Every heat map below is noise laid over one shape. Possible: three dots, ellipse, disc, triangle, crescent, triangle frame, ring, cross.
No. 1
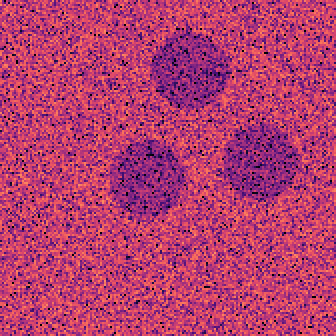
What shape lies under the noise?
three dots
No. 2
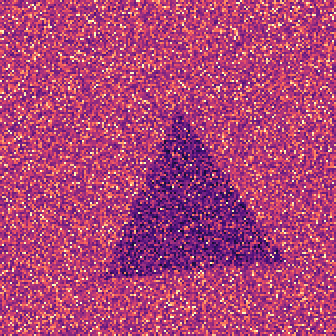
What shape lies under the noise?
triangle
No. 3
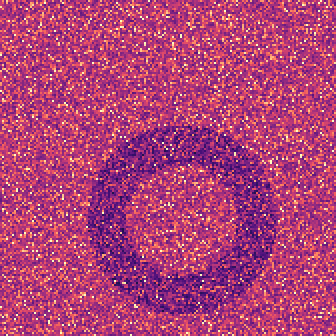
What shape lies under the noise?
ring
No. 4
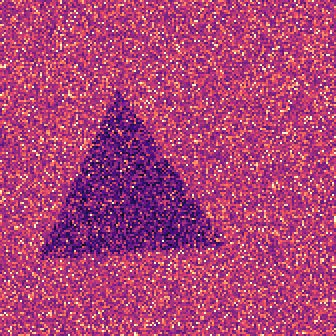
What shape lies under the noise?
triangle
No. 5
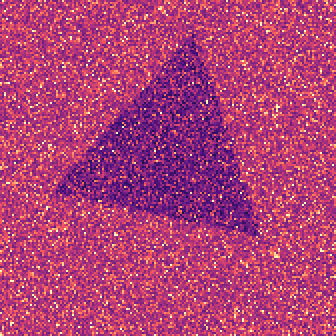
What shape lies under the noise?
triangle
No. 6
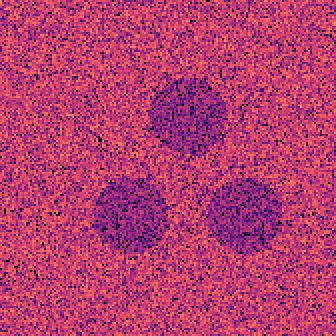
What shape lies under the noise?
three dots
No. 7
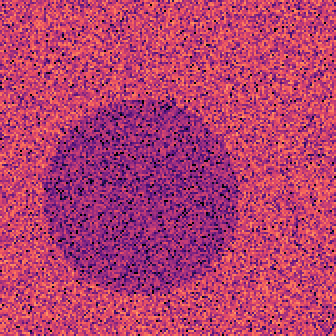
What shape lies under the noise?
disc
